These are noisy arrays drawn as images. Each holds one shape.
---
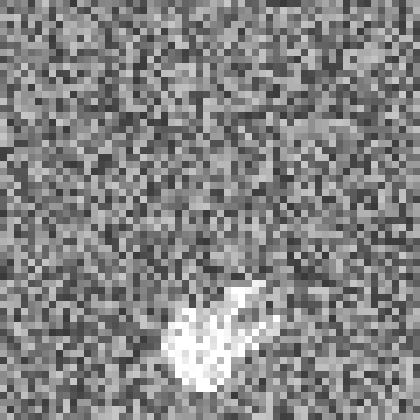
light rabbit's head, bottom middle
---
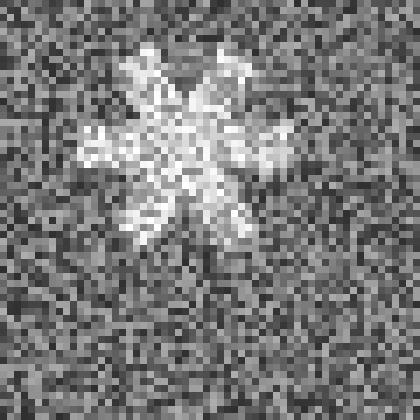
light asterisk
